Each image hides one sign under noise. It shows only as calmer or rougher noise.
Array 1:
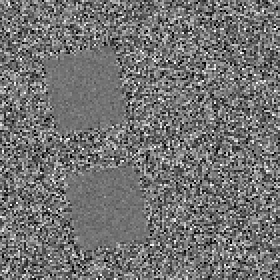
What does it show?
calm colon
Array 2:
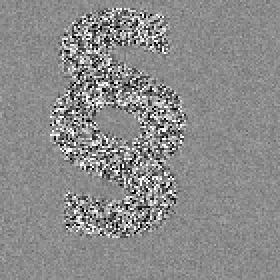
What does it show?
rough section sign
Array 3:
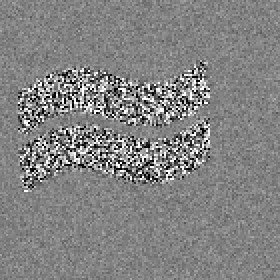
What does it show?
rough approximately sign
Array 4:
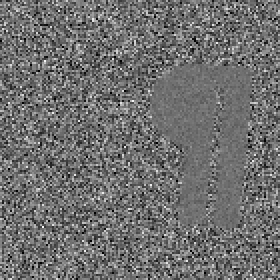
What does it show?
calm pilcrow
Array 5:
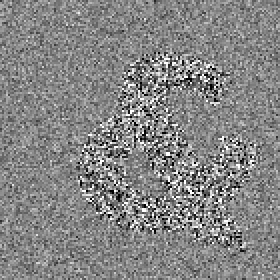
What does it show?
rough ampersand
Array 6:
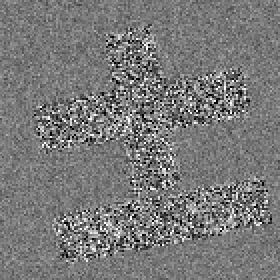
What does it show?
rough plus-minus sign
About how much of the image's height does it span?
nearly all
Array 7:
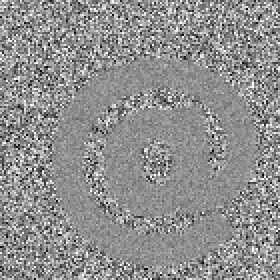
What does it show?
calm at sign
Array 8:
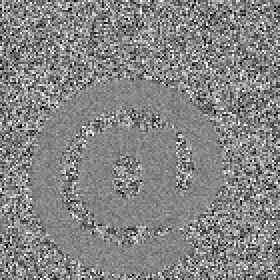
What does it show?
calm at sign
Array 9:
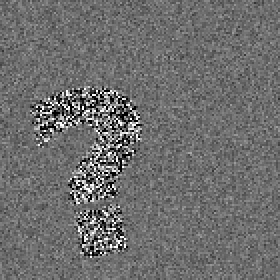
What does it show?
rough question mark
